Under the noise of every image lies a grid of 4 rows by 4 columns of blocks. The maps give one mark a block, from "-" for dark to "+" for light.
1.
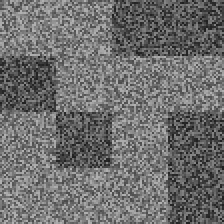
+ + - -
- + + +
+ - + -
+ + + -
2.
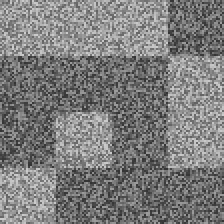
+ + + -
- - - +
- + - +
+ - - -
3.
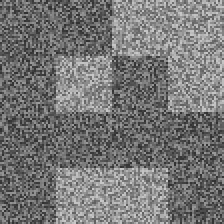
- - + +
- + - +
- - - -
- + + -
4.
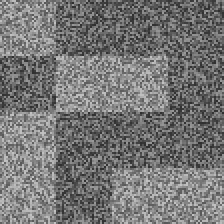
+ - - -
- + + -
+ - - -
+ - + +
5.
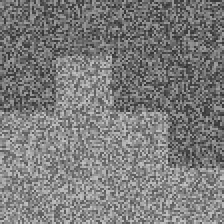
- - - -
- + - -
+ + + -
+ + + +
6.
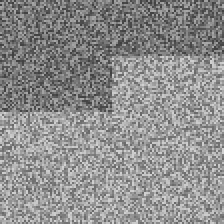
- - - -
- - + +
+ + + +
+ + + +
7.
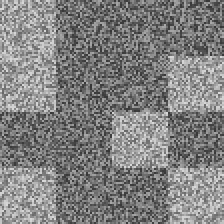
+ - - -
+ - - +
- - + -
+ - - +
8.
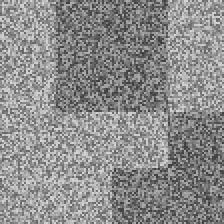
+ - - +
+ - - +
+ + + -
+ + - -
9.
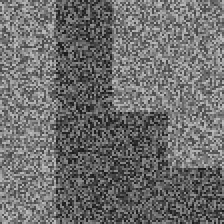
+ - + +
+ - + +
+ - - +
+ - - -
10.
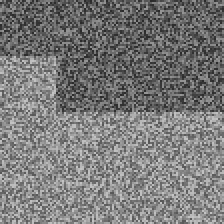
- - - -
+ - - -
+ + + +
+ + + +
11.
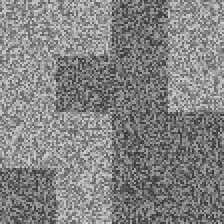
+ + - +
+ - - +
+ + - -
- + - -
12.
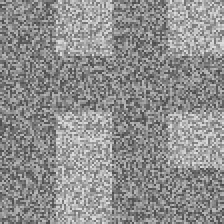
- + - +
- - - -
- + - +
- + - -
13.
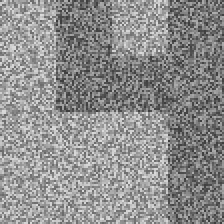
+ - + -
+ - - -
+ + + -
+ + + -
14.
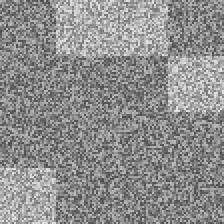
- + + -
- - - +
- - - -
+ - - -
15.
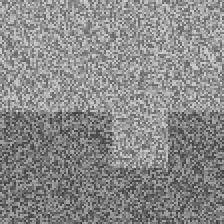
+ + + +
+ + + +
- - + -
- - - -
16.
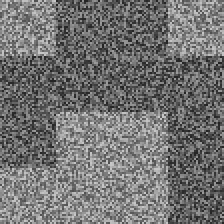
+ - - +
- - - -
- + + -
+ + + -
